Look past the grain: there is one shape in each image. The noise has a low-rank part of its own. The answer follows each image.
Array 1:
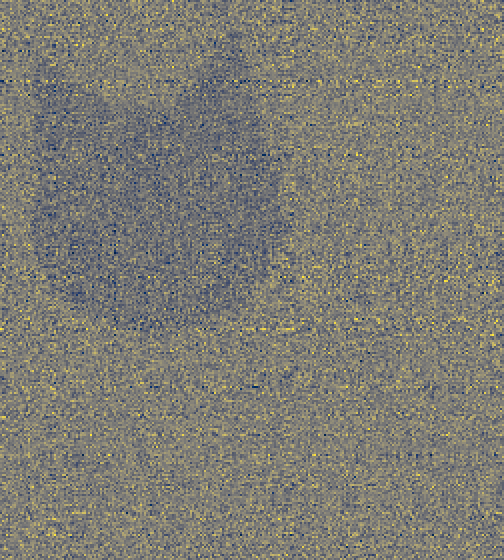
cat's head
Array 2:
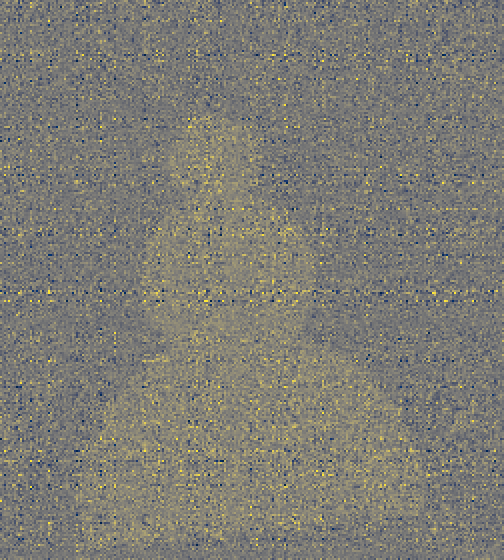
chess pawn
